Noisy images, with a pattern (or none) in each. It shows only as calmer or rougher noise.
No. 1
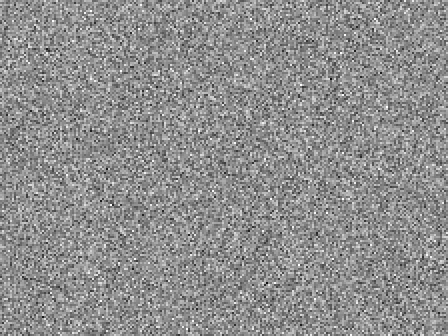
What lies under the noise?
only noise
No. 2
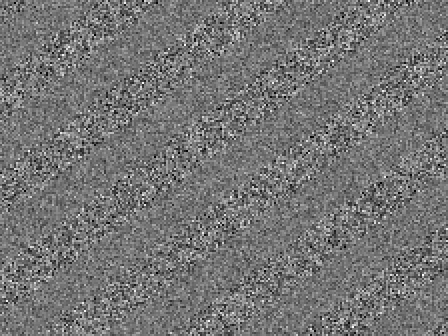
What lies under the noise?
diagonal stripes
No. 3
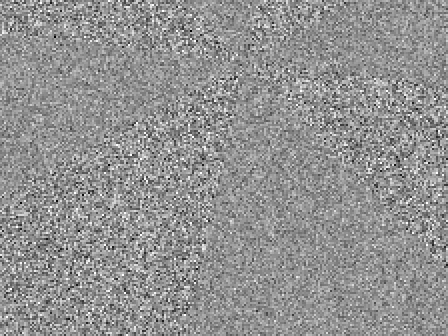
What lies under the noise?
spokes from one point
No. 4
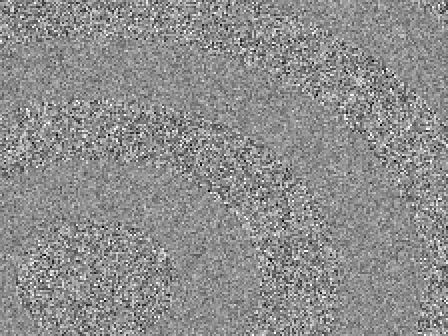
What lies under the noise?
rings round one point
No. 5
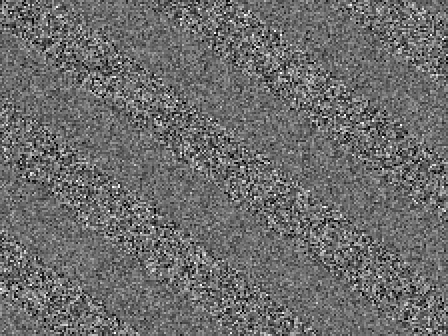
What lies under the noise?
diagonal stripes
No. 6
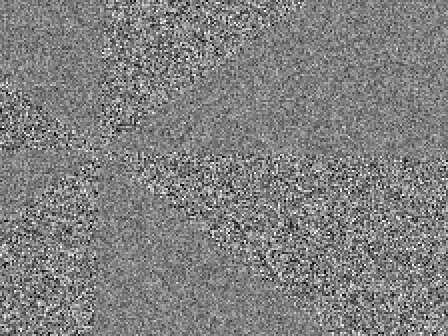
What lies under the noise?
spokes from one point
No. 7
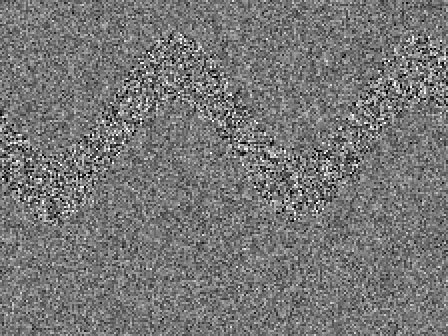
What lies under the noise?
a wavy band
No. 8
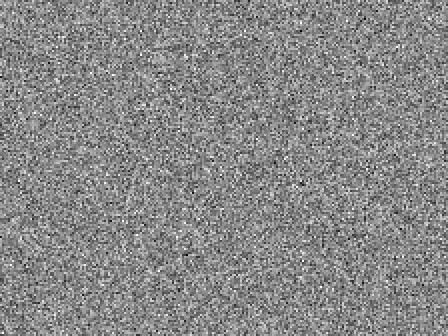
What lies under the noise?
only noise
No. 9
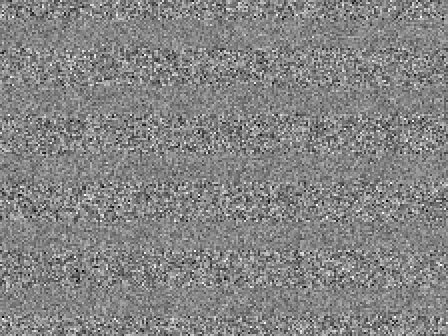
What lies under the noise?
horizontal stripes
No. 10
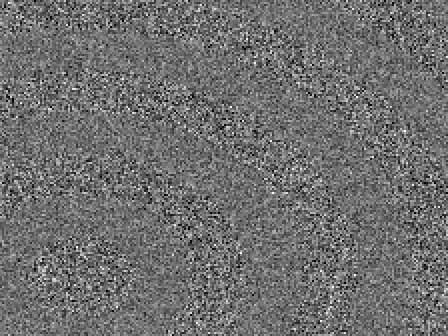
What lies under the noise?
rings round one point
